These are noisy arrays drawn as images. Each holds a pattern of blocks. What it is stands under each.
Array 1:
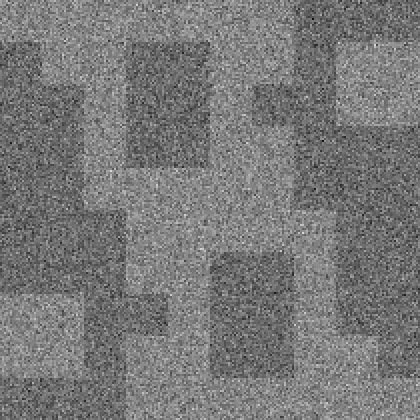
the same after a half turn
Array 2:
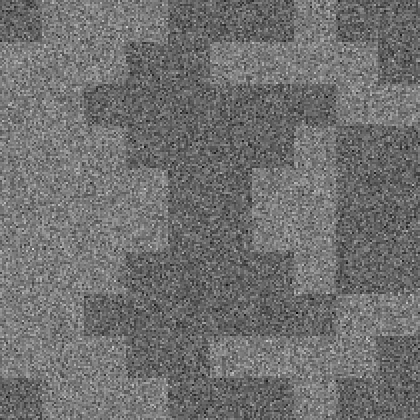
top and bottom mirror each other
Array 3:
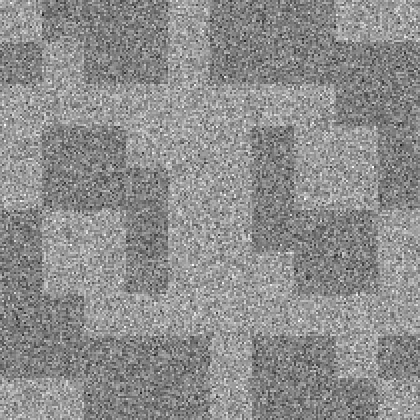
the same after a half turn
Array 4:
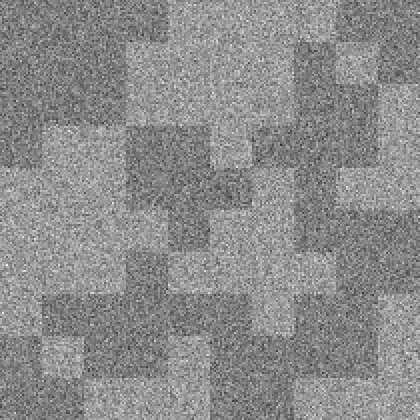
mirrored about the diagonal from the top left
